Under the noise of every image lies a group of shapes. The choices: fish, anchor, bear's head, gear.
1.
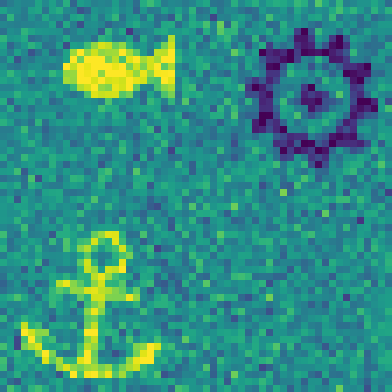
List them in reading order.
top left: light fish; top right: dark gear; bottom left: light anchor
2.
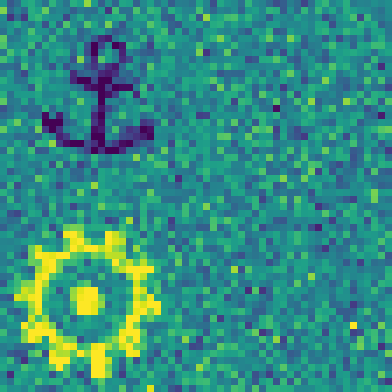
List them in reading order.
top left: dark anchor; bottom left: light gear
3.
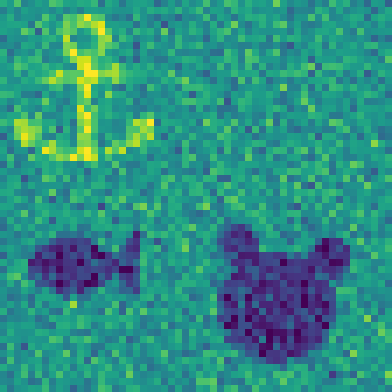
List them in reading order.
top left: light anchor; bottom left: dark fish; bottom right: dark bear's head
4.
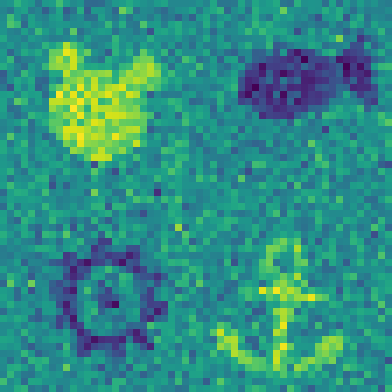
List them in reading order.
top left: light bear's head; top right: dark fish; bottom left: dark gear; bottom right: light anchor
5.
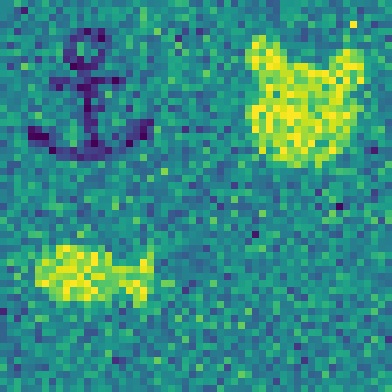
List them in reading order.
top left: dark anchor; top right: light bear's head; bottom left: light fish
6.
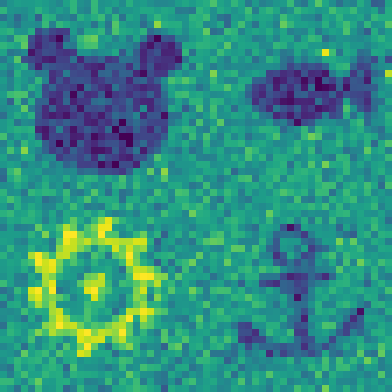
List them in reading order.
top left: dark bear's head; top right: dark fish; bottom left: light gear; bottom right: dark anchor
